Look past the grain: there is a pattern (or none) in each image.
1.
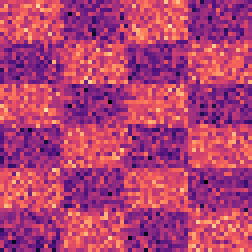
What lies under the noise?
a checkerboard
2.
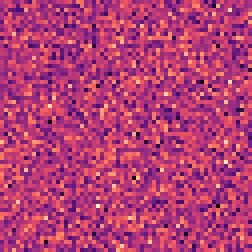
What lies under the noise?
only noise
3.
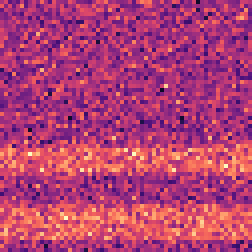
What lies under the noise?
bands of rows
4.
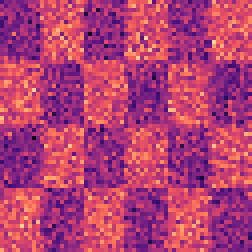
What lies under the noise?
a checkerboard
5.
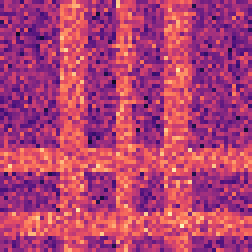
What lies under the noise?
bands of rows crossing bands of columns
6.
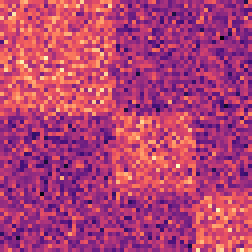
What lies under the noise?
blocks along the diagonal
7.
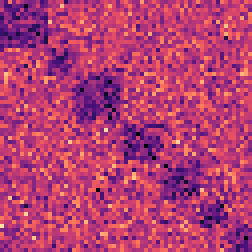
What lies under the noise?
blocks along the diagonal
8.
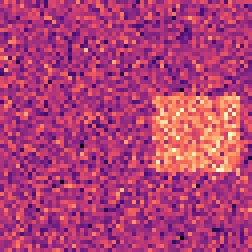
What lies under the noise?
one block
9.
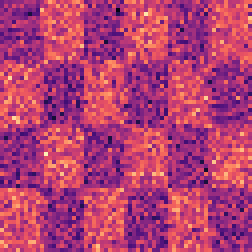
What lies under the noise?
a checkerboard
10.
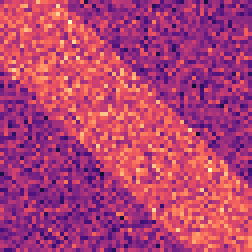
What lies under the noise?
a diagonal band
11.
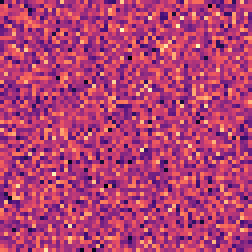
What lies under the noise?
only noise
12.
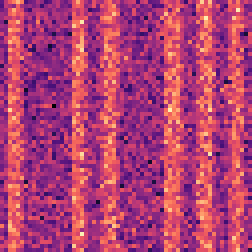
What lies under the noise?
bands of columns
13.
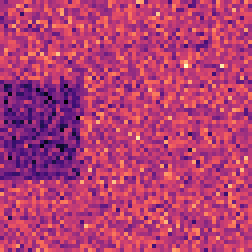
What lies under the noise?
one block
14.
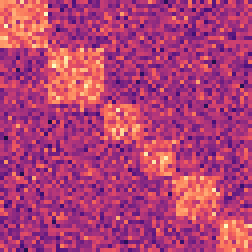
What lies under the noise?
blocks along the diagonal
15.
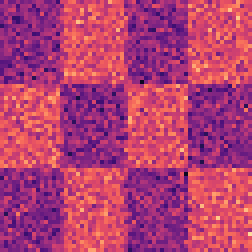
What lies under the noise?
a checkerboard
